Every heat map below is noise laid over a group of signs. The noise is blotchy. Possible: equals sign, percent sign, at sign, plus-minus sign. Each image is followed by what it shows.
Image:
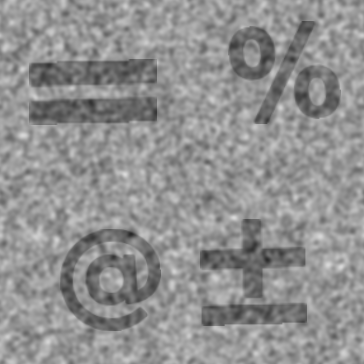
top left: equals sign; top right: percent sign; bottom left: at sign; bottom right: plus-minus sign
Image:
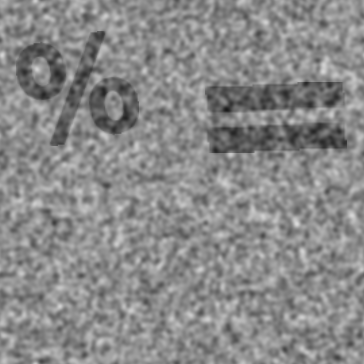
top left: percent sign; top right: equals sign
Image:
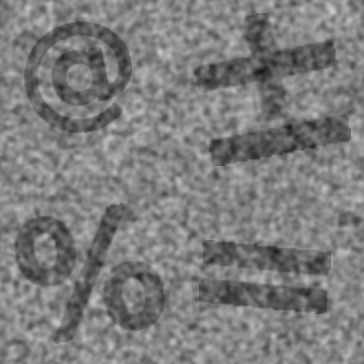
top left: at sign; top right: plus-minus sign; bottom left: percent sign; bottom right: equals sign
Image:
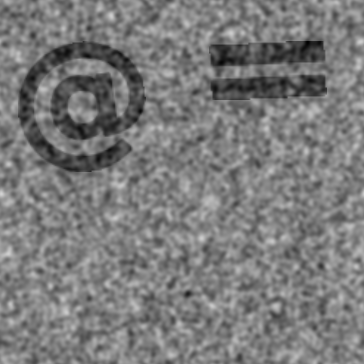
top left: at sign; top right: equals sign
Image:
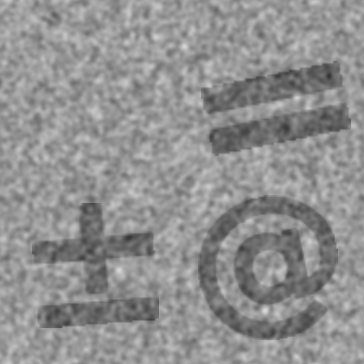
top right: equals sign; bottom left: plus-minus sign; bottom right: at sign
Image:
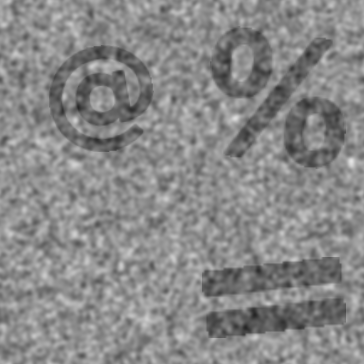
top left: at sign; top right: percent sign; bottom right: equals sign
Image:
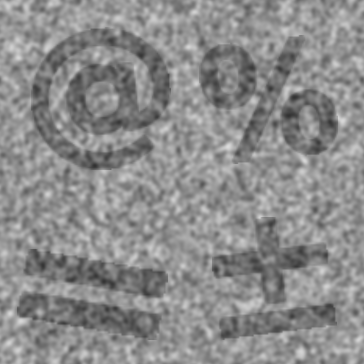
top left: at sign; top right: percent sign; bottom left: equals sign; bottom right: plus-minus sign
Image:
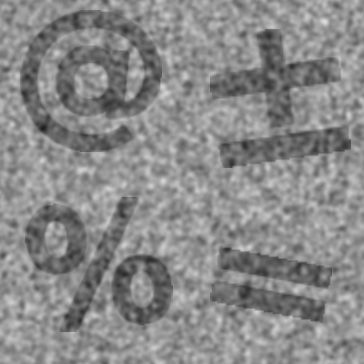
top left: at sign; top right: plus-minus sign; bottom left: percent sign; bottom right: equals sign
